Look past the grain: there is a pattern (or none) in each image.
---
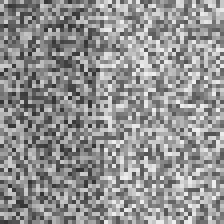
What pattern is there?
a sharp edge
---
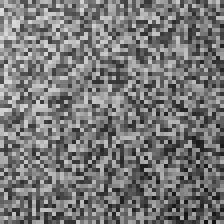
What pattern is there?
a smooth slope
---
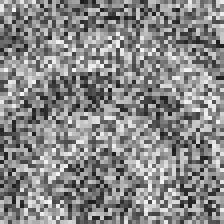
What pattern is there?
rings round one point
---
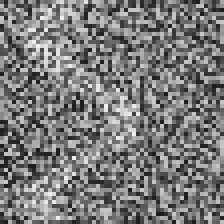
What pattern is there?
a wavy band
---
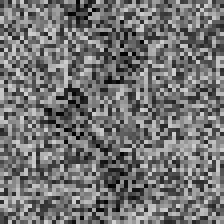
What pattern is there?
a wavy band
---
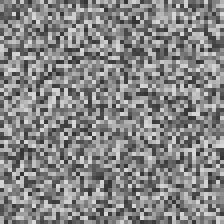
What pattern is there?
only noise
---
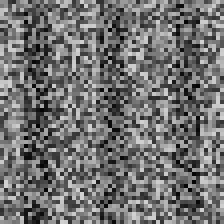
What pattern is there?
vertical stripes
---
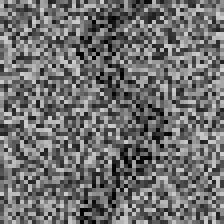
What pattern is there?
a wavy band
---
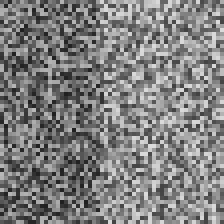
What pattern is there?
a sharp edge
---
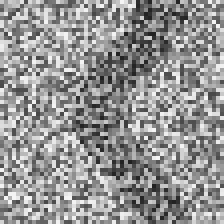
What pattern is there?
a wavy band
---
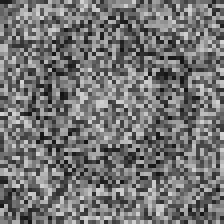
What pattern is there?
rings round one point
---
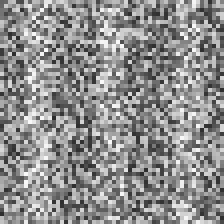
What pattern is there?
vertical stripes
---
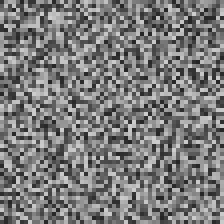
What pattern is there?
only noise
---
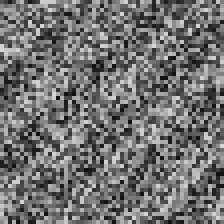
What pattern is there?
diagonal stripes
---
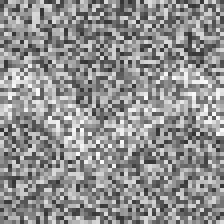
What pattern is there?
a wavy band
